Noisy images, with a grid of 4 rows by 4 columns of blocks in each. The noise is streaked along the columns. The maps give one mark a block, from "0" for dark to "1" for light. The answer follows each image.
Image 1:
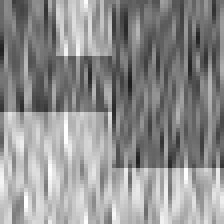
0 1 0 0
0 0 0 0
1 1 0 0
1 1 1 1
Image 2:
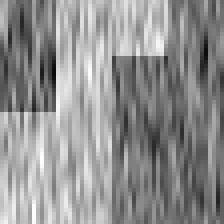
0 1 1 0
0 1 0 0
1 1 0 0
1 1 0 0
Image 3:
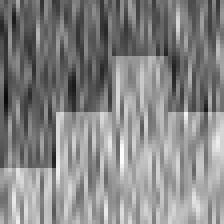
0 0 0 0
0 0 1 0
0 1 1 1
1 1 1 1
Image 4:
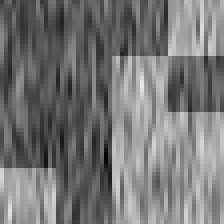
0 0 0 1
0 0 1 0
0 0 1 1
1 0 1 1
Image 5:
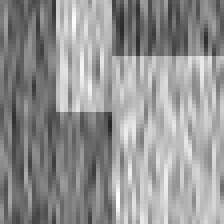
0 1 0 0
0 1 1 1
0 0 1 1
0 0 1 1
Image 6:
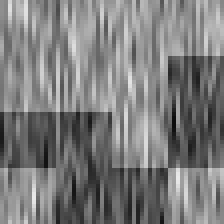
1 1 1 1
1 1 1 0
0 0 1 0
1 0 0 1
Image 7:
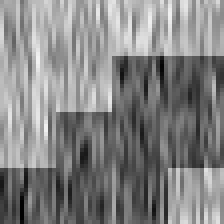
1 1 1 1
1 1 0 0
1 0 0 0
0 0 0 1
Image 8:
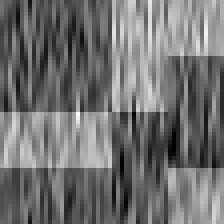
0 0 1 1
0 0 1 0
1 1 0 0
0 0 0 1
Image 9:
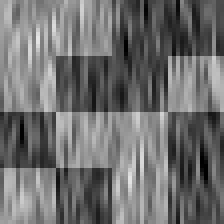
1 1 0 0
1 0 0 1
0 1 1 0
1 0 1 0
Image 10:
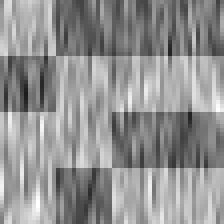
1 0 0 0
0 1 1 1
1 1 0 0
1 0 1 1
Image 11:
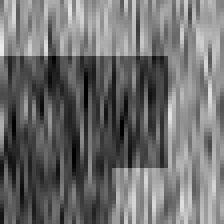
1 1 1 1
0 0 0 1
0 0 0 1
0 0 1 1
